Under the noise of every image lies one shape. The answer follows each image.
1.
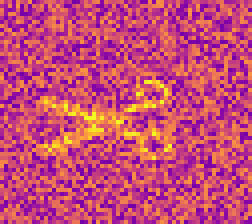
light pair of scissors
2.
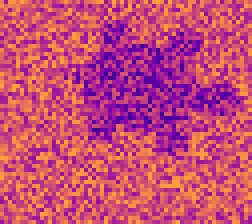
dark turtle
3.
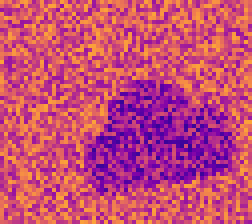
dark cloud
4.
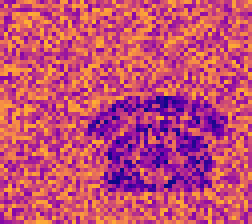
dark telephone
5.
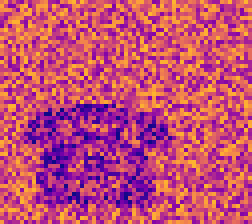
dark telephone
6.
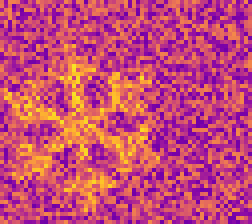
light snowflake
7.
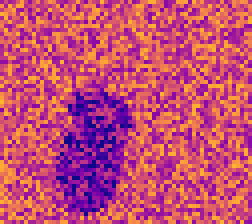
dark footprint
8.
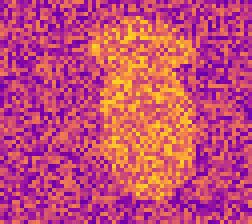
light footprint
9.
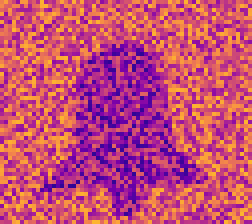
dark bell
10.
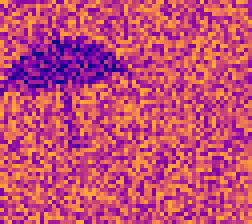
dark umbrella
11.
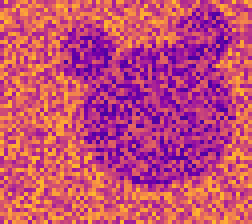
dark bear's head
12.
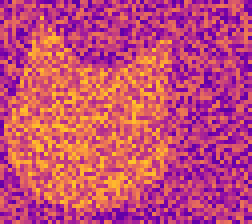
light cat's head
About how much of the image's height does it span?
nearly all
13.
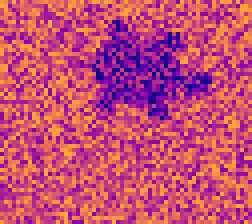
dark turtle
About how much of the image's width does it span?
half
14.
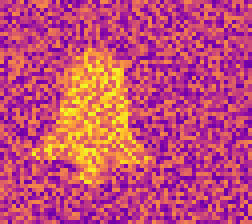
light bell
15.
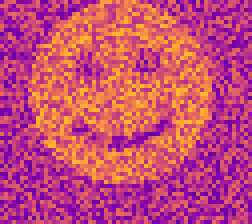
light smiling face
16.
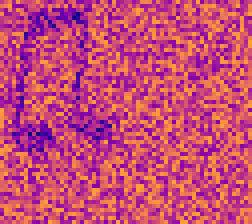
dark pair of musical notes
